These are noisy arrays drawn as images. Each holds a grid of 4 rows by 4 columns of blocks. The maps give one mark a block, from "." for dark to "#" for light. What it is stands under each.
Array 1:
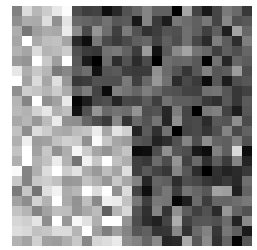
# . . .
# . . .
# # . .
# # . .
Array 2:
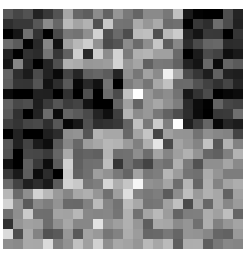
. # # .
. . # .
. # # #
# # # #
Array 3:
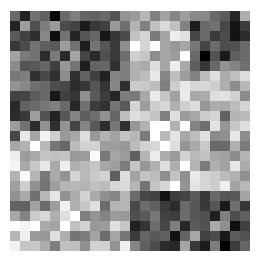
. . # .
. . # #
# # # #
# # . .
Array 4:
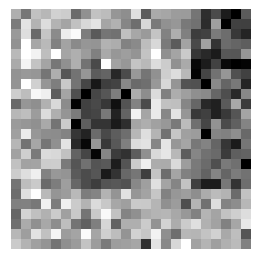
# # # .
# . # .
# . # .
# # # #
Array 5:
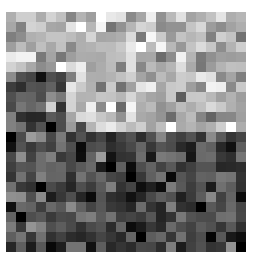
# # # #
. # # #
. . . .
. . . .
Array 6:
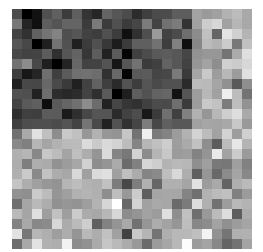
. . . #
. . . #
# # # #
# # # #
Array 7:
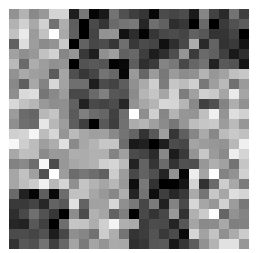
# . . .
# . # #
# # . #
. # . #
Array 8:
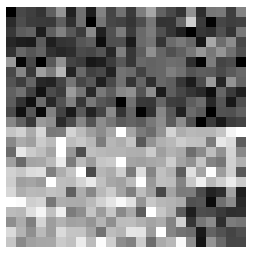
. . . .
. . . .
# # # #
# # # .
